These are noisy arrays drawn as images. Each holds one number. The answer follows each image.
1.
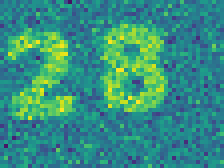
28
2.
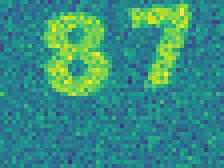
87
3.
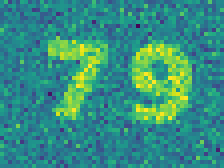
79
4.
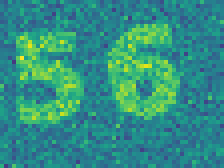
56
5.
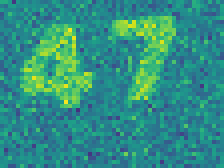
47
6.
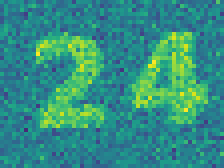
24
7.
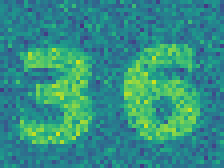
36
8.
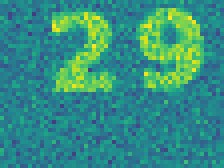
29
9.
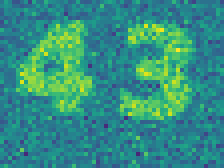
43
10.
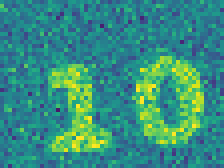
10
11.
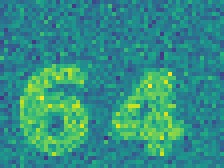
64
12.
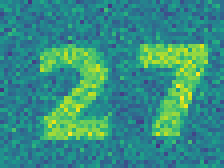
27
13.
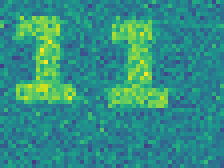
11
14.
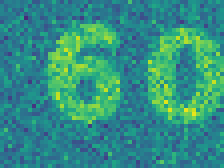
60
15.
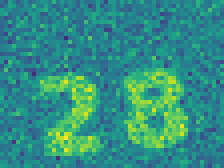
28
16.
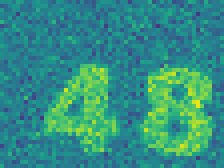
48
